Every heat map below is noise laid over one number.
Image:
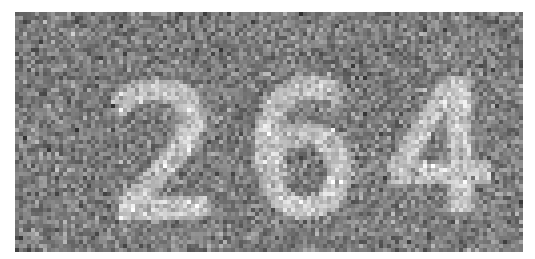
264
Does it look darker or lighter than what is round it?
lighter
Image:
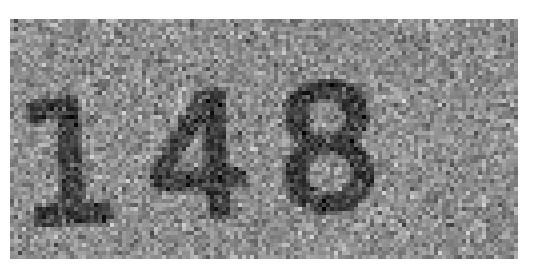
148
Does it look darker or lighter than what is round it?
darker
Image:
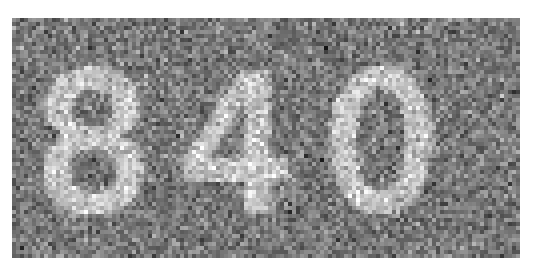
840
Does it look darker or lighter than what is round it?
lighter
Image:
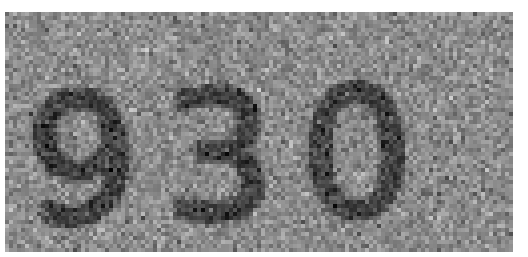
930
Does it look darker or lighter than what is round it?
darker
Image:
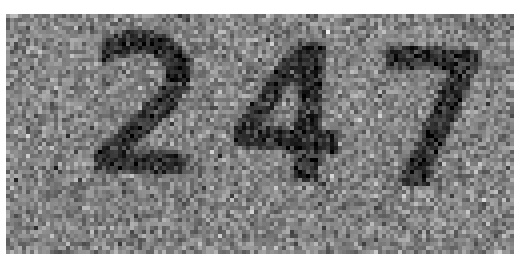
247
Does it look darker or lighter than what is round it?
darker
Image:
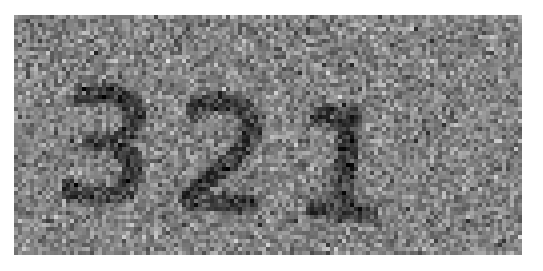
321
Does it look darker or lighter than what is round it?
darker
